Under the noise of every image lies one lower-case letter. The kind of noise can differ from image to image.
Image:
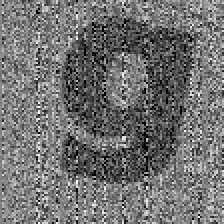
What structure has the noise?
columns of uneven size
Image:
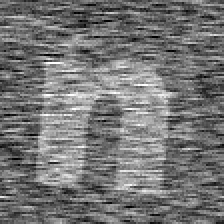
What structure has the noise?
streaked along the rows
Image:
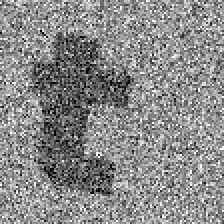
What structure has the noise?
independent entries
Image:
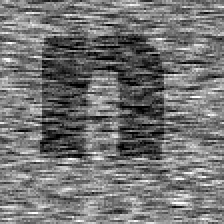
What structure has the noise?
streaked along the rows
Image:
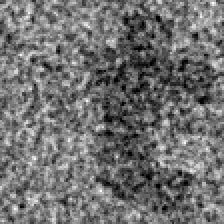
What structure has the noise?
blotchy
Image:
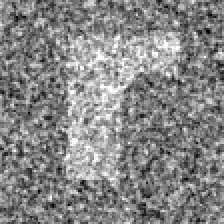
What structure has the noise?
blotchy
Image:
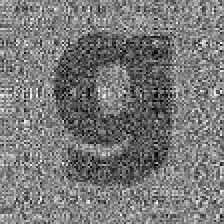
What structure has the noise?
low rank plus noise
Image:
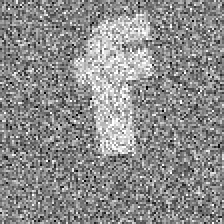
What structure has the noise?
independent entries
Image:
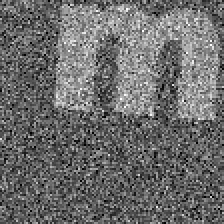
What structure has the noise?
independent entries
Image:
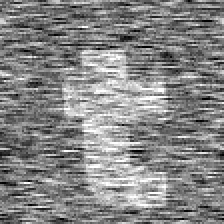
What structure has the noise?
streaked along the rows
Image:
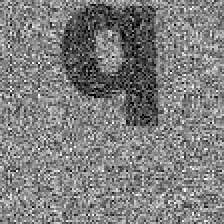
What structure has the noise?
low rank plus noise
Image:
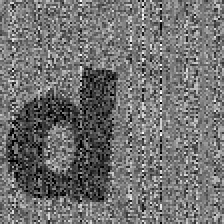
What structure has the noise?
columns of uneven size
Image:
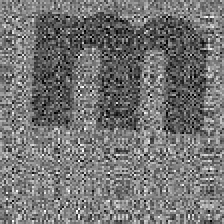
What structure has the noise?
low rank plus noise
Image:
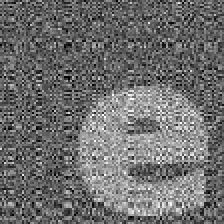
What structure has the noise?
low rank plus noise
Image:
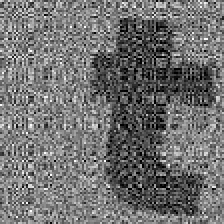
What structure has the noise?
low rank plus noise
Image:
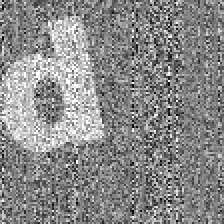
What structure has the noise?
columns of uneven size
